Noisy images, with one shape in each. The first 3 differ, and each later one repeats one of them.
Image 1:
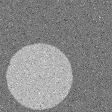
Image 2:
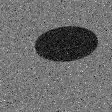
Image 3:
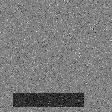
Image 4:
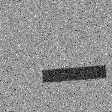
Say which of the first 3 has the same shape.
3
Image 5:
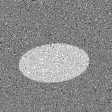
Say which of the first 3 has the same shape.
2
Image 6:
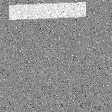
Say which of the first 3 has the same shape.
3
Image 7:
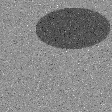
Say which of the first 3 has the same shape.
2
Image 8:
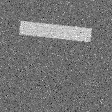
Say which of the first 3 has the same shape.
3
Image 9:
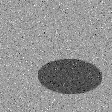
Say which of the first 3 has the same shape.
2
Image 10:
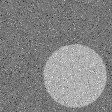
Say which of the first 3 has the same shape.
1
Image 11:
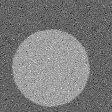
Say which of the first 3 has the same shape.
1
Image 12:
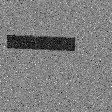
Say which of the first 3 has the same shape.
3
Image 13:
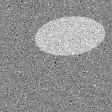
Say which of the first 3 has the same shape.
2
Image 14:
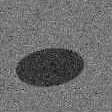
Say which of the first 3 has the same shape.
2
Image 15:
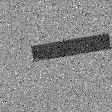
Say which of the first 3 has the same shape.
3
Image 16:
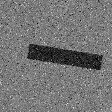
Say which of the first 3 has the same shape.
3
